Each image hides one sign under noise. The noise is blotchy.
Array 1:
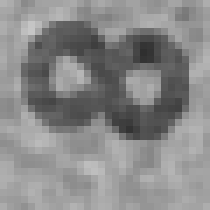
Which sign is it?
infinity sign
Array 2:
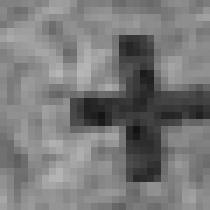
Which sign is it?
plus sign
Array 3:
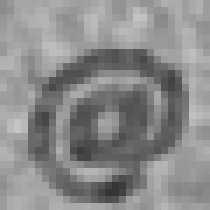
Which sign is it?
at sign
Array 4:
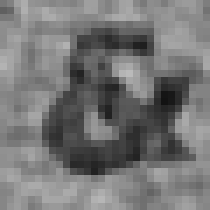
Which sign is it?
ampersand
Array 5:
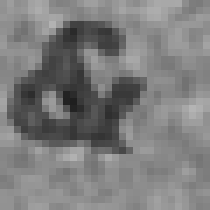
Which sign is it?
ampersand
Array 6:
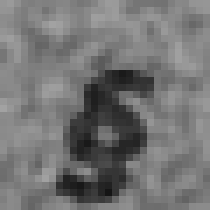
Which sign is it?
section sign
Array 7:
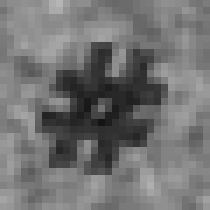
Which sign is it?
hash sign
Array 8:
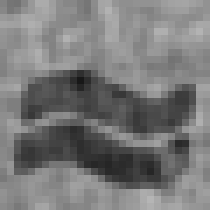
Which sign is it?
approximately sign
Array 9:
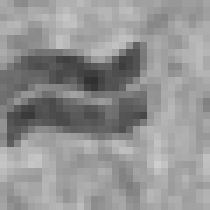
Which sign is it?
approximately sign
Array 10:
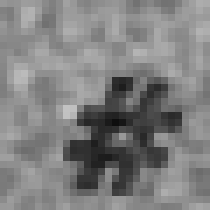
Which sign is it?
hash sign
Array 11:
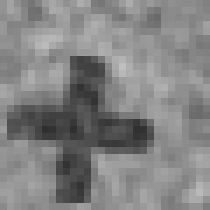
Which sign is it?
plus sign
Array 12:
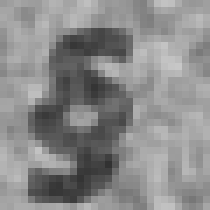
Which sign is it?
section sign
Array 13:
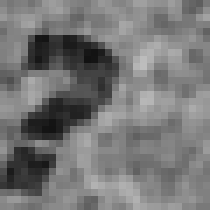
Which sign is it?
question mark
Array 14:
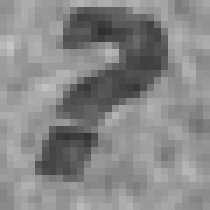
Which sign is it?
question mark
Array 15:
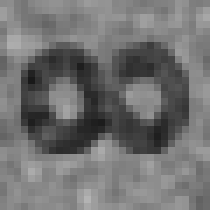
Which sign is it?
infinity sign
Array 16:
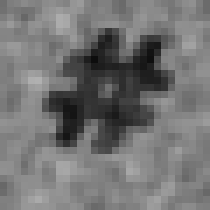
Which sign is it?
hash sign
